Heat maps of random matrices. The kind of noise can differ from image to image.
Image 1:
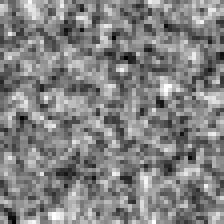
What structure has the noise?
blotchy
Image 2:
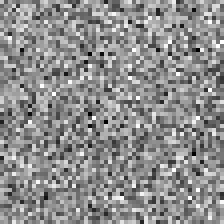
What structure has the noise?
independent entries
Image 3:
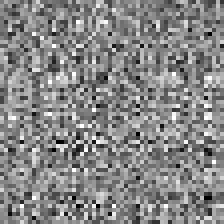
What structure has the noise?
low rank plus noise
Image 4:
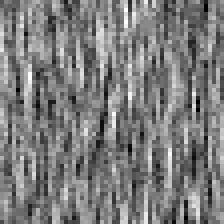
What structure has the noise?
streaked along the columns
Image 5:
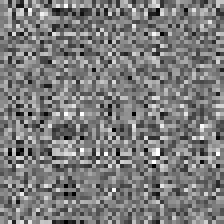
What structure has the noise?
low rank plus noise
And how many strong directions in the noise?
one
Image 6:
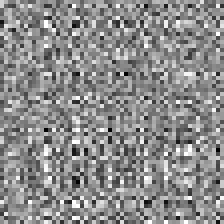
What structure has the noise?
low rank plus noise
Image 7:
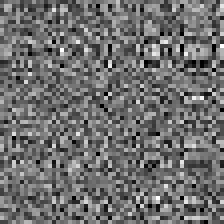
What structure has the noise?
low rank plus noise
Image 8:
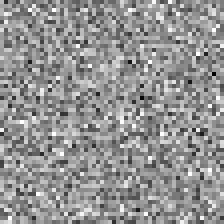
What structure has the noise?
independent entries
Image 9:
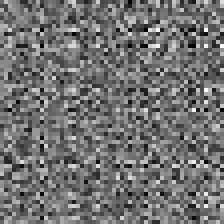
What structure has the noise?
low rank plus noise
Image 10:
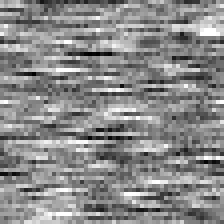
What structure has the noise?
streaked along the rows
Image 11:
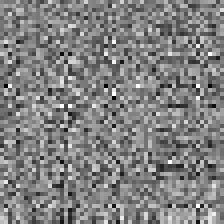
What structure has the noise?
low rank plus noise
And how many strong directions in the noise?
two
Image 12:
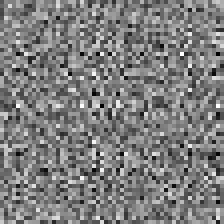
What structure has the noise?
low rank plus noise
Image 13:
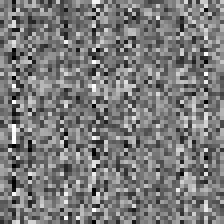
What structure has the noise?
columns of uneven size
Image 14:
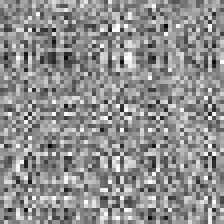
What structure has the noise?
low rank plus noise
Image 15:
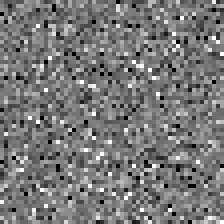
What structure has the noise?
heavy tails
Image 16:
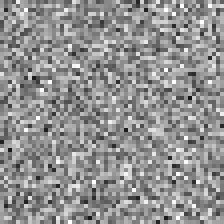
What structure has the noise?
independent entries
